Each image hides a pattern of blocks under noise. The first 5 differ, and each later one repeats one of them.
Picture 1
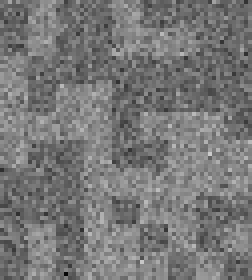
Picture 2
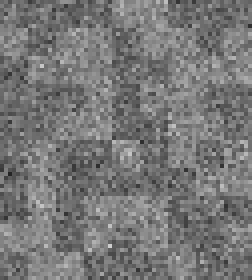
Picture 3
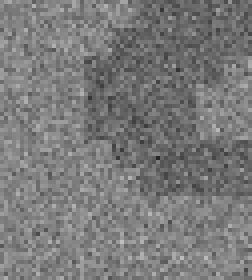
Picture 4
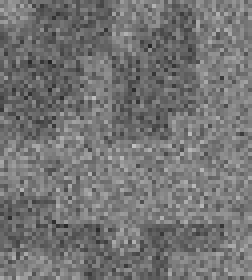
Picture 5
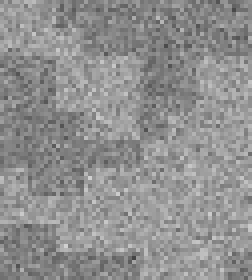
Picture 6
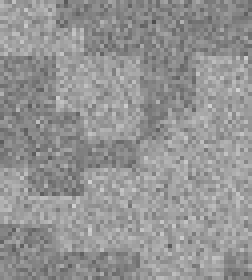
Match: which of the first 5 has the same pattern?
5
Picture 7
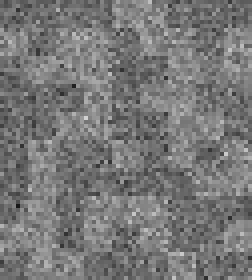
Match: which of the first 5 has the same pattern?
2
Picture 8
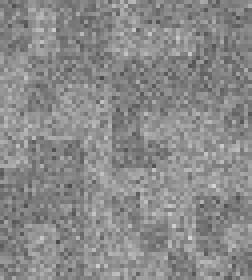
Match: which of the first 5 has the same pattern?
1
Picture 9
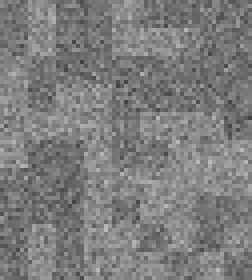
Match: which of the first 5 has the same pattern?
1
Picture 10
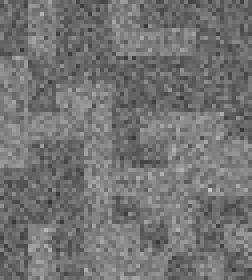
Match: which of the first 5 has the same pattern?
1
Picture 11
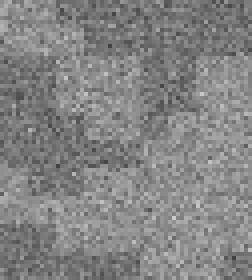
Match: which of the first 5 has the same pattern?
5
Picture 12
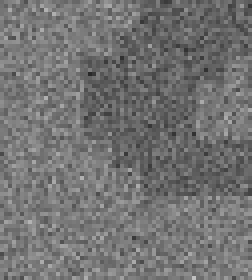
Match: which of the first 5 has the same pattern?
3
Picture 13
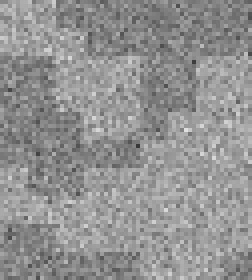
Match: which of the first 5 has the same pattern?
5
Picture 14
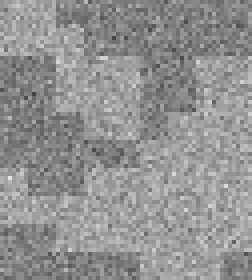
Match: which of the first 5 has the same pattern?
5
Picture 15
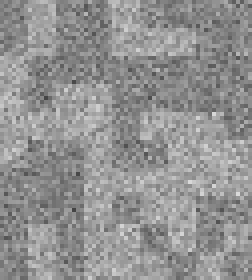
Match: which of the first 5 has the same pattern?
1
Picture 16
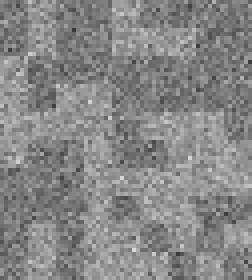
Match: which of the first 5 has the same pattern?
1
